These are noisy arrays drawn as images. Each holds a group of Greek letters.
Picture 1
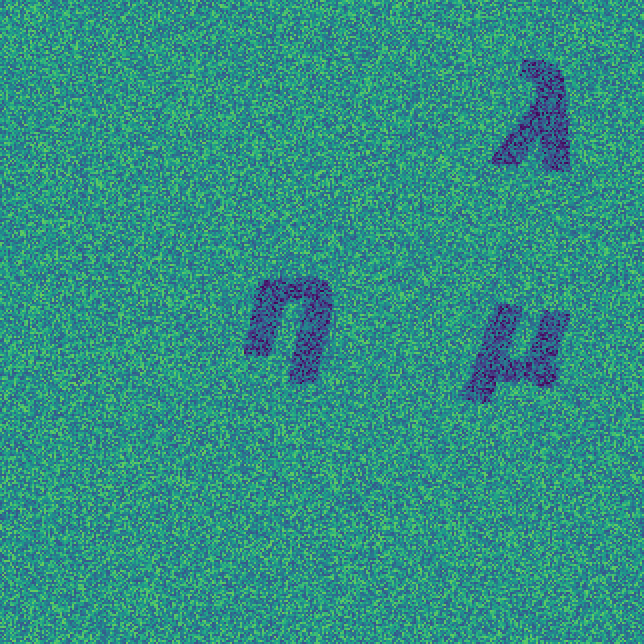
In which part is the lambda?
top right
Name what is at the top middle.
nothing
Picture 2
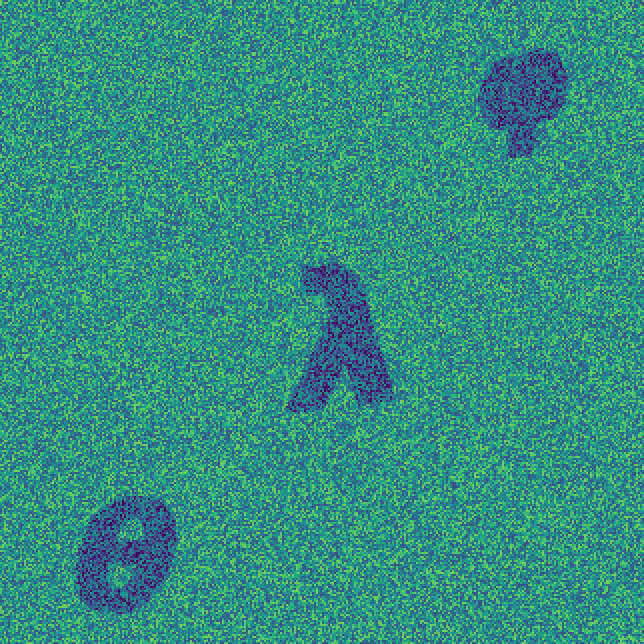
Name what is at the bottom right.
nothing
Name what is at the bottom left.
theta
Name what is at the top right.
phi
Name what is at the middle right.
nothing
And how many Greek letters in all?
3
